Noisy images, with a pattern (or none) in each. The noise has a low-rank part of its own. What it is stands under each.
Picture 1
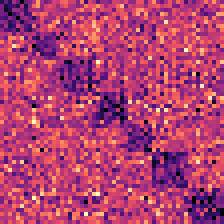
blocks along the diagonal
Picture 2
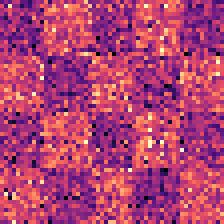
a checkerboard
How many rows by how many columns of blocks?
4 by 5
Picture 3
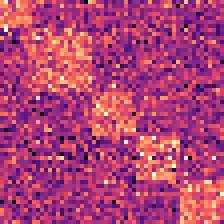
blocks along the diagonal
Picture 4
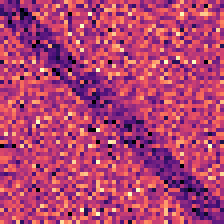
a diagonal band
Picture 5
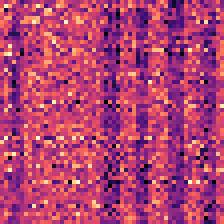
bands of columns
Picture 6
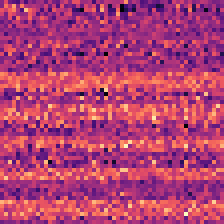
bands of rows
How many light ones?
5
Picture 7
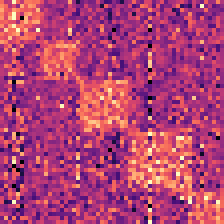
blocks along the diagonal
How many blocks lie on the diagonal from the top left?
5
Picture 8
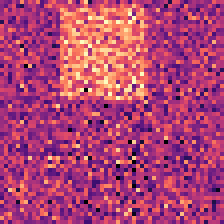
one block
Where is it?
top middle
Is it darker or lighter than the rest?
lighter
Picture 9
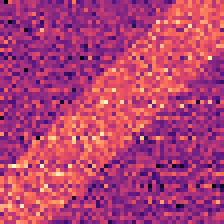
a diagonal band
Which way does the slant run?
bottom left to top right
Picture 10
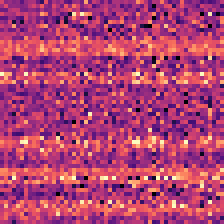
bands of rows
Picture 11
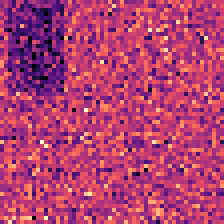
one block
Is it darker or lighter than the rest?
darker
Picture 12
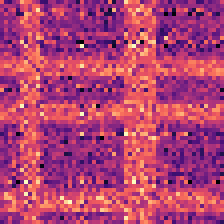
bands of rows crossing bands of columns
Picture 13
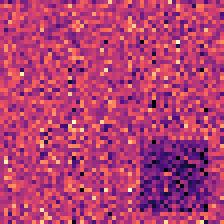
one block
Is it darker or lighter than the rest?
darker
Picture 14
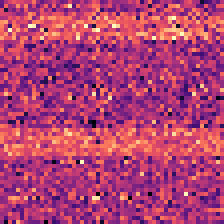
bands of rows
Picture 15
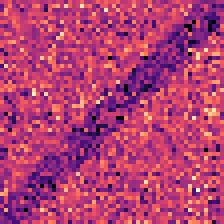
a diagonal band
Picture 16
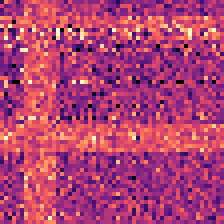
bands of rows crossing bands of columns
